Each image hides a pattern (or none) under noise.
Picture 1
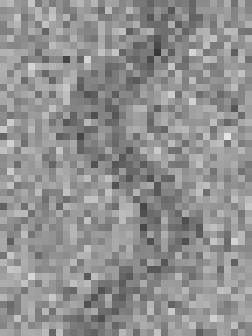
a wavy band
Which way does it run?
top to bottom
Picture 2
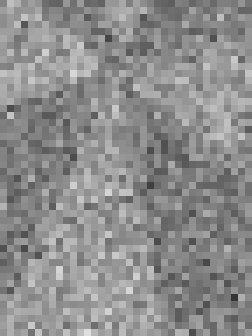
spokes from one point
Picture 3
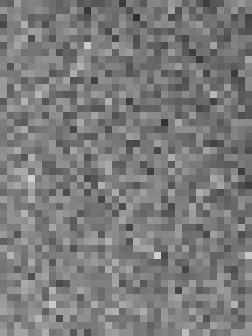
a smooth slope
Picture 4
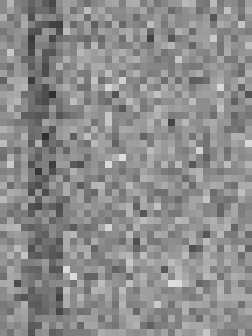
one vertical stripe
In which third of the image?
left
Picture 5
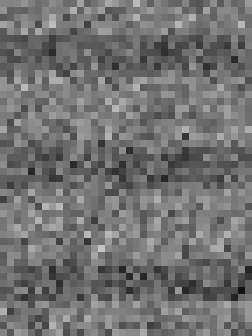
horizontal stripes
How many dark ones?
3
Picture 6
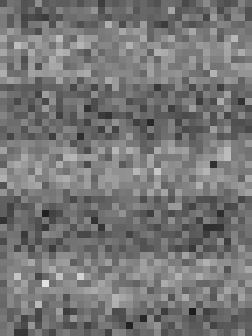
horizontal stripes
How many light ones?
3
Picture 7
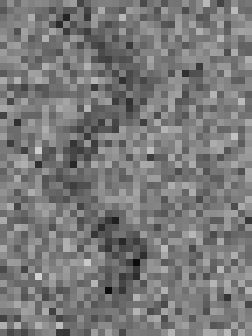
a wavy band
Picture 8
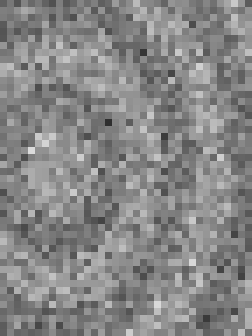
rings round one point
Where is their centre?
middle left
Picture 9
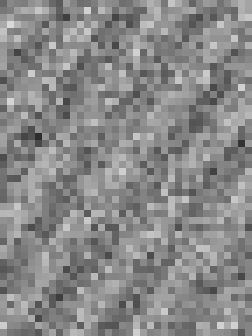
diagonal stripes
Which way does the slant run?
bottom left to top right
